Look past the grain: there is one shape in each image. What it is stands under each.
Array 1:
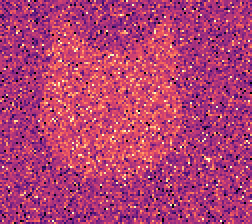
cat's head
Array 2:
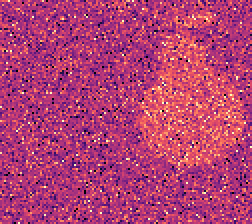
pear
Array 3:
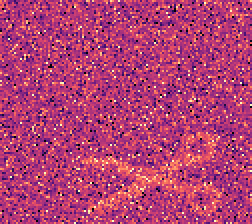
pair of scissors
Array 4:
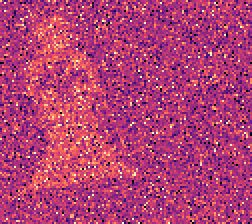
chess bishop
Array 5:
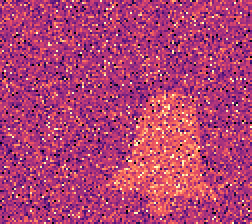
bell
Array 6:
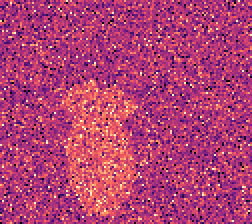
footprint
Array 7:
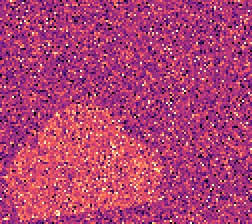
cloud
